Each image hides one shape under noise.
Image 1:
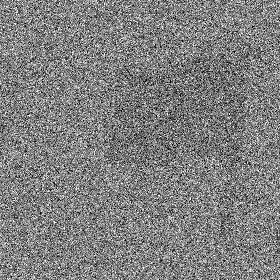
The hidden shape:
flag
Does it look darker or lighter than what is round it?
darker
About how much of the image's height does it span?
two thirds
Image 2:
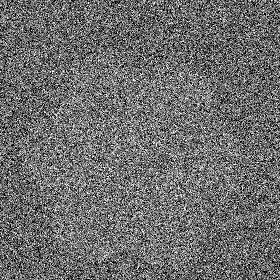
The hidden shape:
flower
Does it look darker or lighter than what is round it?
lighter
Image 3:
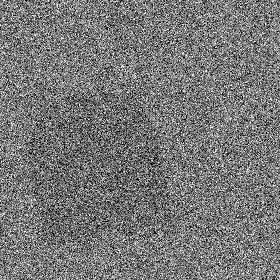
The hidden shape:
ghost
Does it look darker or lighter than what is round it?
darker
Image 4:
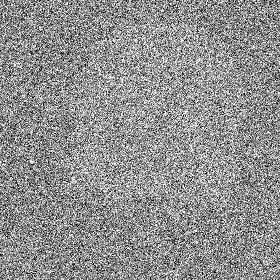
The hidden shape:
ghost
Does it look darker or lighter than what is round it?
lighter
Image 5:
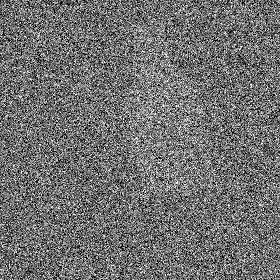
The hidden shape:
bottle
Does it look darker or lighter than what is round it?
lighter
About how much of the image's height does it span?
two thirds
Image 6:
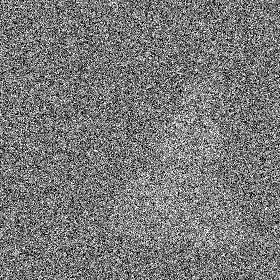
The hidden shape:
chess pawn
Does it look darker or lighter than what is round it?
lighter
